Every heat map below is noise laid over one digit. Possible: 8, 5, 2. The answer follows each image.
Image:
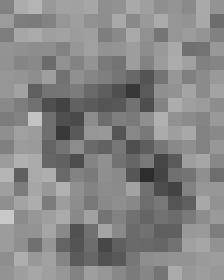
5
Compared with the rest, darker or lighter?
darker
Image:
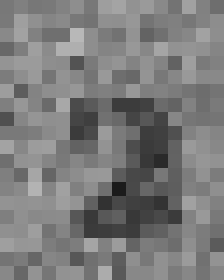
2
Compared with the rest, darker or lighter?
darker
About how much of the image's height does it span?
half
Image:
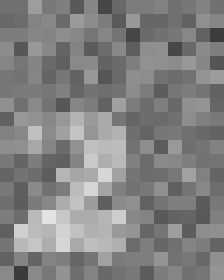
2
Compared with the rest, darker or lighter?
lighter
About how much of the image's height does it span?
half
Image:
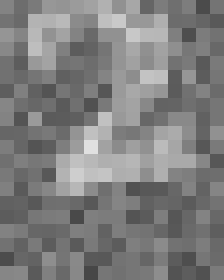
2
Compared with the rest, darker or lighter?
lighter
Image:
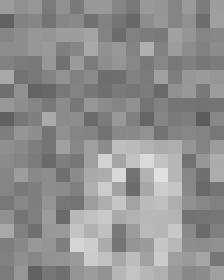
8
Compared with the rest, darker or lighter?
lighter
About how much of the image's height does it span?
half
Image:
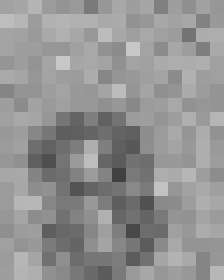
8
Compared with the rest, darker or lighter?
darker
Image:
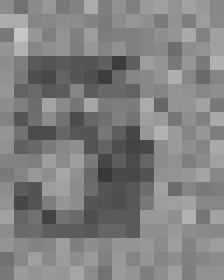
5
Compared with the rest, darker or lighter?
darker
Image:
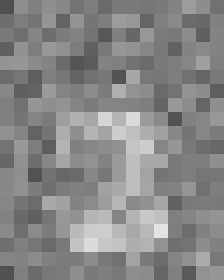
2
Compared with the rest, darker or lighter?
lighter
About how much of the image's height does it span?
half
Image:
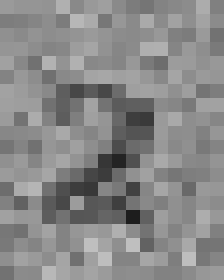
2
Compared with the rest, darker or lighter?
darker
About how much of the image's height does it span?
half
